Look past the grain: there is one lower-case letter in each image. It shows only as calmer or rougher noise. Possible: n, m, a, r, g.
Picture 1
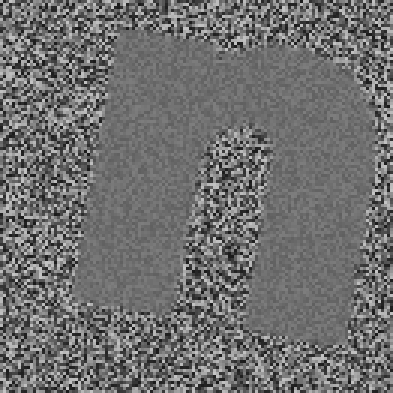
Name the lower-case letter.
n
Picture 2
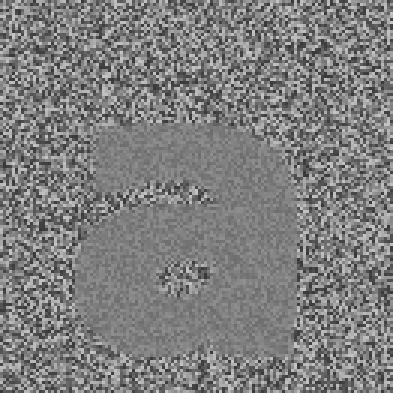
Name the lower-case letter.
a
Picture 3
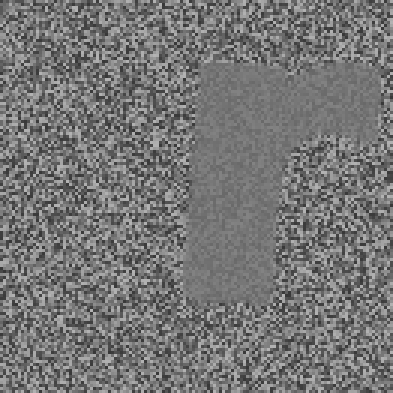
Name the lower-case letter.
r
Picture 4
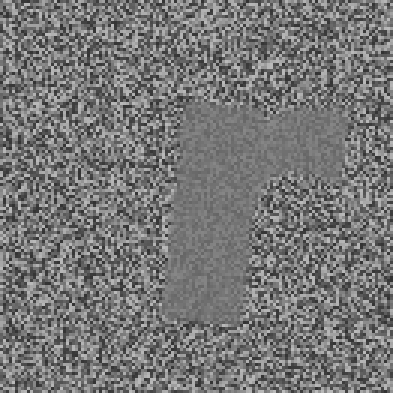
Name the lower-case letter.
r
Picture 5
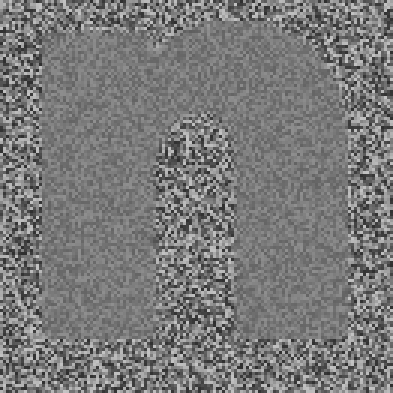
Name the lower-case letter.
n
